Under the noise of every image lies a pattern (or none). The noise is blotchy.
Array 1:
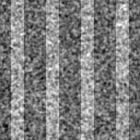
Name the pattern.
vertical stripes
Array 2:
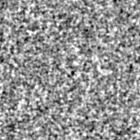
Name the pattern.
only noise
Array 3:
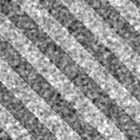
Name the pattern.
diagonal stripes
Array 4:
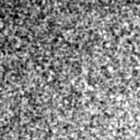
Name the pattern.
a smooth slope
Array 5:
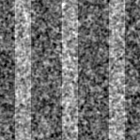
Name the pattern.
vertical stripes
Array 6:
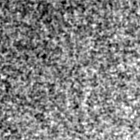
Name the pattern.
a smooth slope
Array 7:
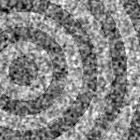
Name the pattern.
rings round one point
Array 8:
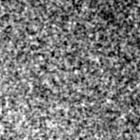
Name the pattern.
a smooth slope
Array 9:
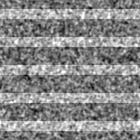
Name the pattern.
horizontal stripes
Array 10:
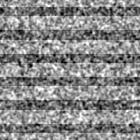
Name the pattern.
horizontal stripes
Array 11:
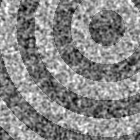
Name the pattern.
rings round one point
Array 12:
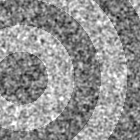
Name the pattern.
rings round one point
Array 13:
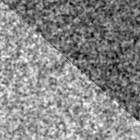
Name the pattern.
a sharp edge
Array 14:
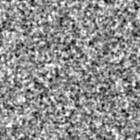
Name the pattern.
only noise
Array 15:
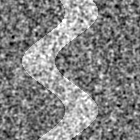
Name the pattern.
a wavy band
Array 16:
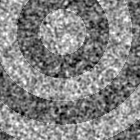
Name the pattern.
rings round one point
